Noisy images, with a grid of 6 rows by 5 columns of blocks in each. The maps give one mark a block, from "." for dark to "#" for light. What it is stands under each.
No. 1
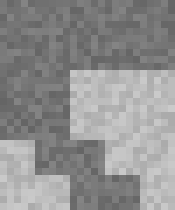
. . . . .
. . . . .
. . # # #
. . # # #
# . . # #
# # . . #
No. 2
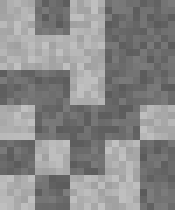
# . # . .
# # # . .
. . # . .
# . . . #
. # . # .
# . # # .
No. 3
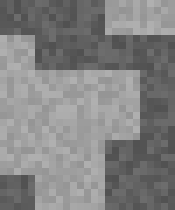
. . . # #
# . . . .
# # # # .
# # # # .
# # # . .
. # # . .
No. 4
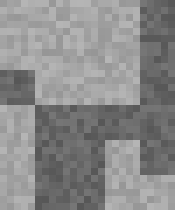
# # # # .
# # # # .
. # # # .
# . . . .
# . . # .
# . . # #
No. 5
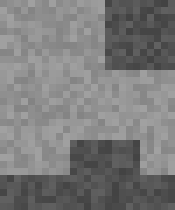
# # # . .
# # # . .
# # # # #
# # # # #
# # . . #
. . . . .
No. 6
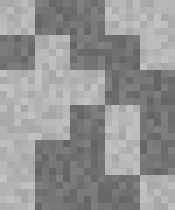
# . . # #
. # . . #
# # # . .
# # . # .
# . . # .
# . . . #
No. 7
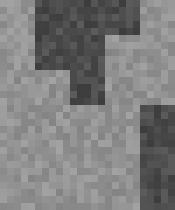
# . . . #
# . . # #
# # . # #
# # # # .
# # # # .
# # # # .
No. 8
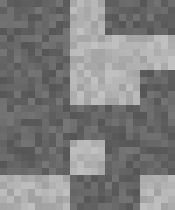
. . # . .
. . # # #
. . # # .
. . . . .
. . # . .
# # . . #
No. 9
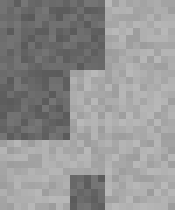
. . . # #
. . . # #
. . # # #
. . # # #
# # # # #
# # . # #
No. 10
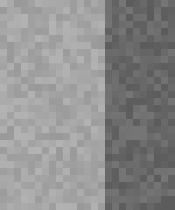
# # # . .
# # # . .
# # # . .
# # # . .
# # # . .
# # # . .
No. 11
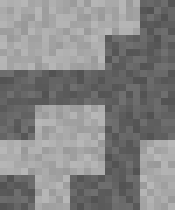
# # # # .
# # # . .
. . . . .
. # # . .
# # # . #
. # . . #
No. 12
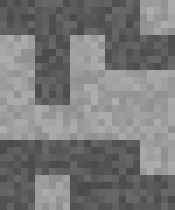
. . . . #
# . # . .
# . # # #
# # # # #
. . . . #
. # . . .
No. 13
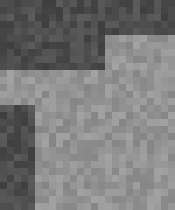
. . . . .
. . . # #
# # # # #
. # # # #
. # # # #
. # # # #
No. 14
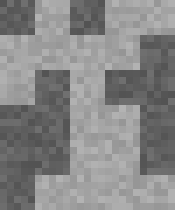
. # . # #
# # # # .
# . # . .
. . # # .
. . # # .
. # # # #
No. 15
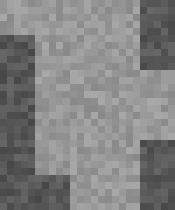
# # # # .
. # # # .
. # # # #
. # # # #
. # # # .
. . # # .
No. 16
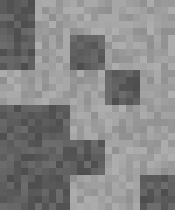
. # # # #
. # . # #
# # # . #
. . # # #
. . . # #
. . # # .
